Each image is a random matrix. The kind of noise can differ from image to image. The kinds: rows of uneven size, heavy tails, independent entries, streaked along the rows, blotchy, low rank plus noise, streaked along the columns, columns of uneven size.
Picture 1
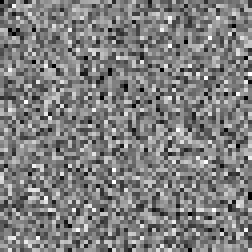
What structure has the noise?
independent entries
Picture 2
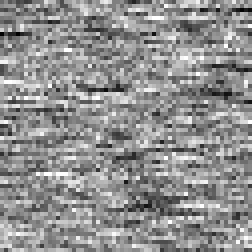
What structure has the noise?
streaked along the rows
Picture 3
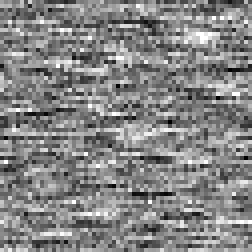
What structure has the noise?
streaked along the rows
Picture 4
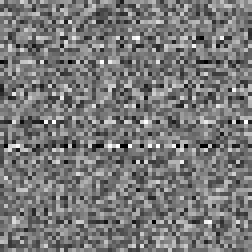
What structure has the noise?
rows of uneven size
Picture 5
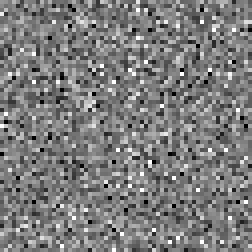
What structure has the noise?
heavy tails
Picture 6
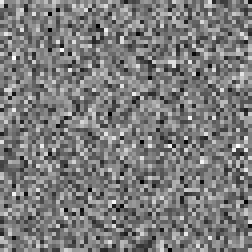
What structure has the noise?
independent entries
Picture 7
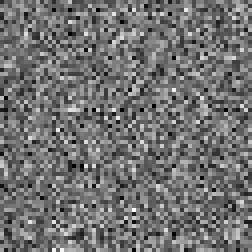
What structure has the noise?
low rank plus noise
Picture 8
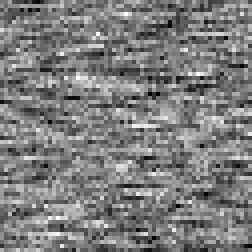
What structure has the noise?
streaked along the rows
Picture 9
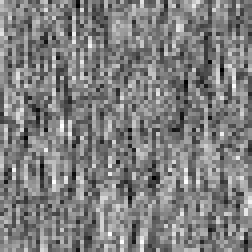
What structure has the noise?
streaked along the columns
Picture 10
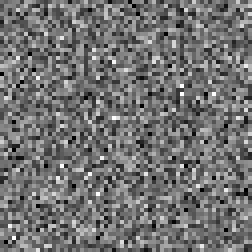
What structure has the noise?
independent entries
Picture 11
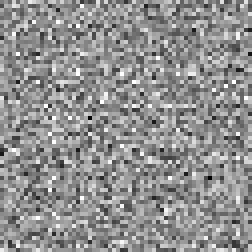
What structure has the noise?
low rank plus noise
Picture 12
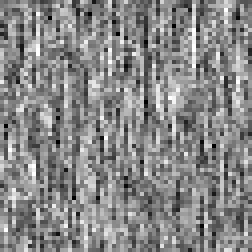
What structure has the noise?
streaked along the columns
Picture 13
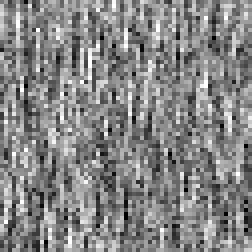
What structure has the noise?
streaked along the columns
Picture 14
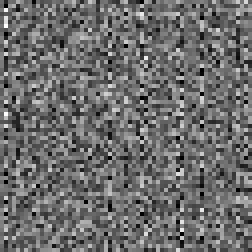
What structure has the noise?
columns of uneven size
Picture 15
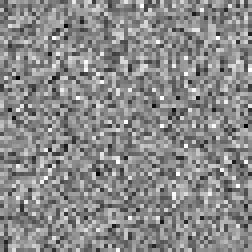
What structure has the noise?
low rank plus noise
